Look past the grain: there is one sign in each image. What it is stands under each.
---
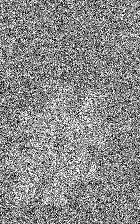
hash sign
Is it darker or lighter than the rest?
lighter
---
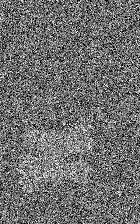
not-equal sign
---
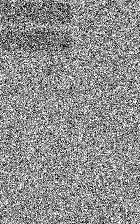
equals sign
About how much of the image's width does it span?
half
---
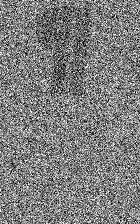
pilcrow
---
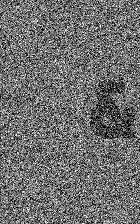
ampersand
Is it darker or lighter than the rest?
darker
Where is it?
middle right
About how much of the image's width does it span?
a third
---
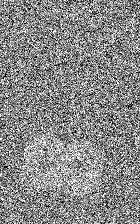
infinity sign
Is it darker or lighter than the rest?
lighter
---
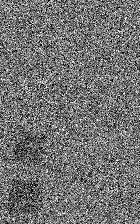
colon
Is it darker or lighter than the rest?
darker
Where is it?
bottom left
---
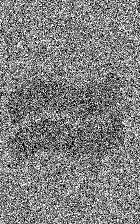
approximately sign
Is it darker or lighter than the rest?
darker
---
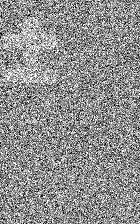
plus-minus sign
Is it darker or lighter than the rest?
lighter
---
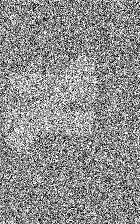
not-equal sign
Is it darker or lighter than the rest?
lighter
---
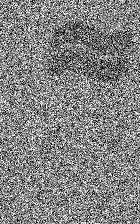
approximately sign
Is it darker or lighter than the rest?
darker
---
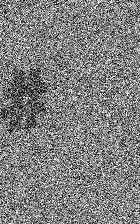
hash sign
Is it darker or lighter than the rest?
darker
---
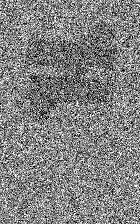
not-equal sign
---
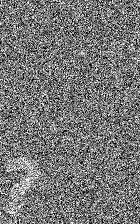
question mark
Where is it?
bottom left
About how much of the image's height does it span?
a quarter
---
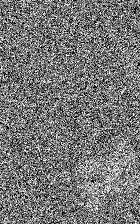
not-equal sign
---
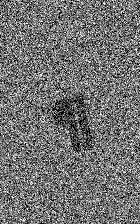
pilcrow
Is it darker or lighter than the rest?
darker
